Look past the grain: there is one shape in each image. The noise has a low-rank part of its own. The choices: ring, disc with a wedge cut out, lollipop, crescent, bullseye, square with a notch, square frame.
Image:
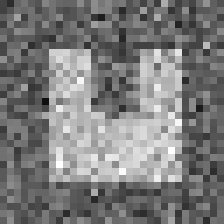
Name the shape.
square with a notch
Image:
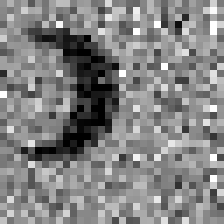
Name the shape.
crescent
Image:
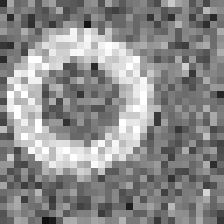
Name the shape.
ring
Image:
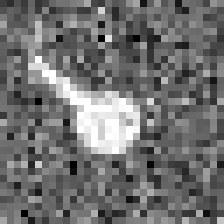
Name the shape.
lollipop
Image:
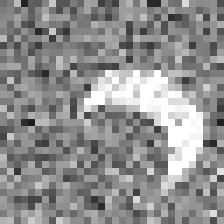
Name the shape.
crescent
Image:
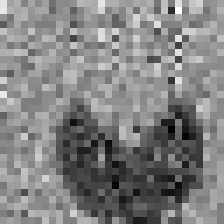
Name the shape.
disc with a wedge cut out
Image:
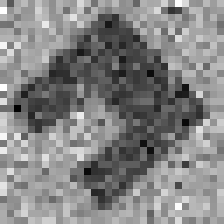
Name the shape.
square with a notch
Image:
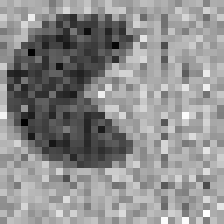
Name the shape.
disc with a wedge cut out
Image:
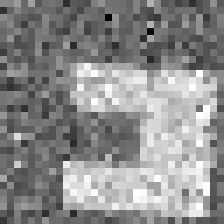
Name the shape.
square with a notch
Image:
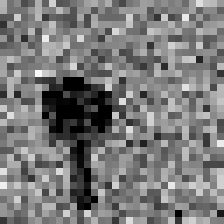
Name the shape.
lollipop
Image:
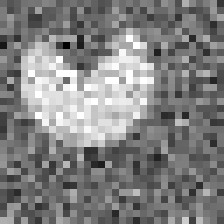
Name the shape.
disc with a wedge cut out
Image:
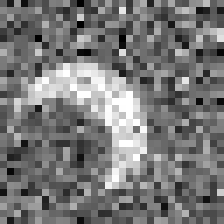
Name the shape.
crescent
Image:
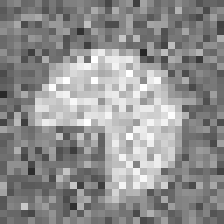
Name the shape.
disc with a wedge cut out
